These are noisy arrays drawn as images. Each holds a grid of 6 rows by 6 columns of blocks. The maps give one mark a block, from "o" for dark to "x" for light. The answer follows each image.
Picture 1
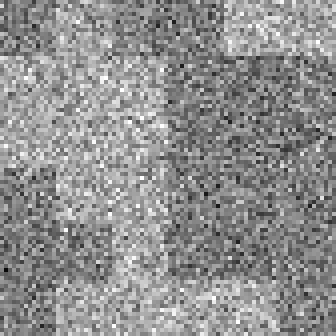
o x o o x x
x x x o o o
x x x o o o
o x x o o o
o o x o o o
o x x x x o
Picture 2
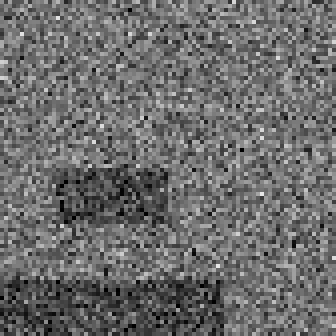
x x x x x x
x x x x x x
x x x x x x
x o o x x x
x x x x x x
o o o o x x
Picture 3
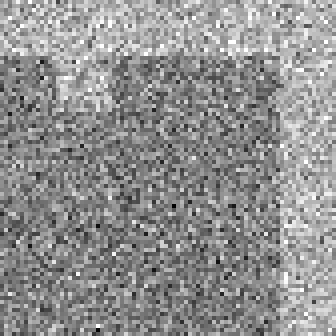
x x x x x x
o x o o o x
o o o o o x
o o o o o x
o o o o o x
o o o o o x
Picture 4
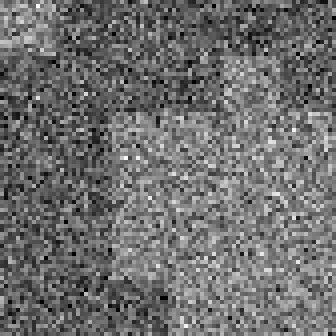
x o o o o o
o o o o x o
o o x x x x
o o x x x x
o o x x x x
o o o x x x
